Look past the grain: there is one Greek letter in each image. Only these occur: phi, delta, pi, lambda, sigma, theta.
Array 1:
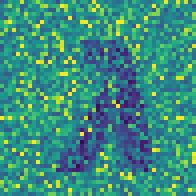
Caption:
dark lambda
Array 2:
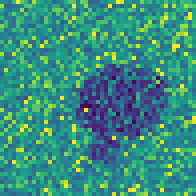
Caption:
dark phi
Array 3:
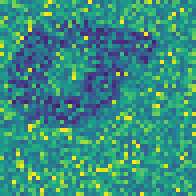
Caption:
dark sigma
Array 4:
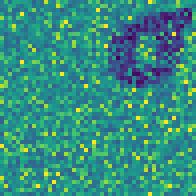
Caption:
dark sigma, top right
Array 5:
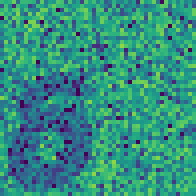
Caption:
dark delta
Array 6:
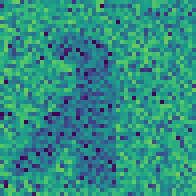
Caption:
dark lambda
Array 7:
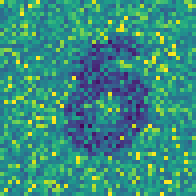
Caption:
dark delta
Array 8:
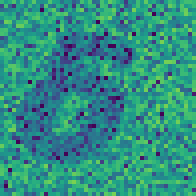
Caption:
dark delta
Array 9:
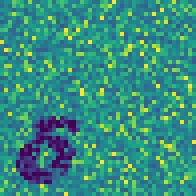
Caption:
dark delta, bottom left
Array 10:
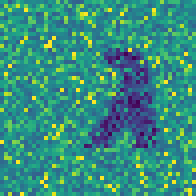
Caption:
dark lambda
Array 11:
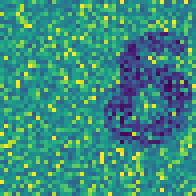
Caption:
dark delta
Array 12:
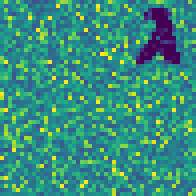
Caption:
dark lambda, top right
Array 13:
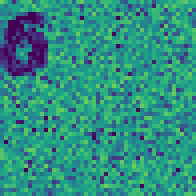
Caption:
dark delta, top left
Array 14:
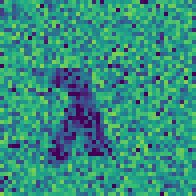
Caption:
dark lambda
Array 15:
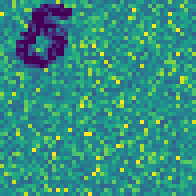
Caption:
dark delta, top left
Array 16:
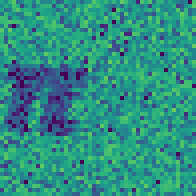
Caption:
dark pi, middle left
